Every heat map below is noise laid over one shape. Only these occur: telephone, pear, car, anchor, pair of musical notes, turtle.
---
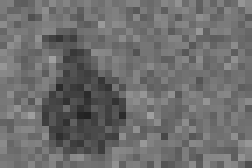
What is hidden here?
dark pear
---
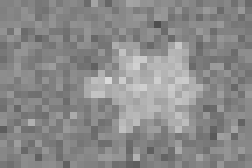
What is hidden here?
light turtle
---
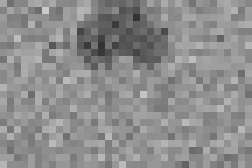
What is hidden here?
dark car, top middle
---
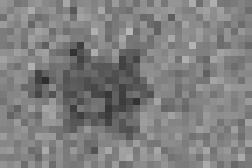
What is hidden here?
dark turtle
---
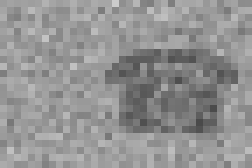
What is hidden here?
dark telephone
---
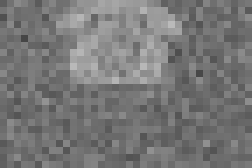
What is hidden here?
light telephone
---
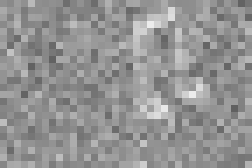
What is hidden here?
light pair of musical notes
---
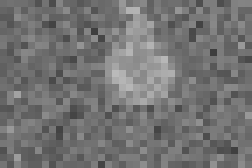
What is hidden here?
light pear
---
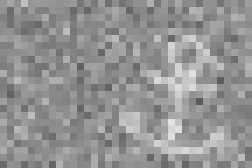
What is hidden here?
light anchor
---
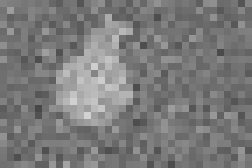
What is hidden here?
light pear
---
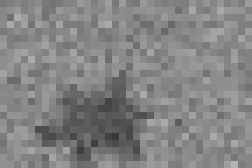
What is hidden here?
dark turtle
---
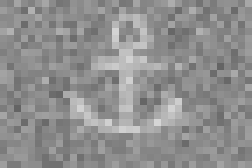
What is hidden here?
light anchor
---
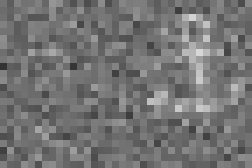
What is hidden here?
light anchor
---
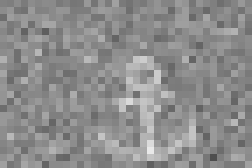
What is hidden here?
light anchor
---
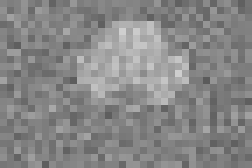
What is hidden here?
light car
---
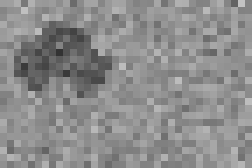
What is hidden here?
dark car
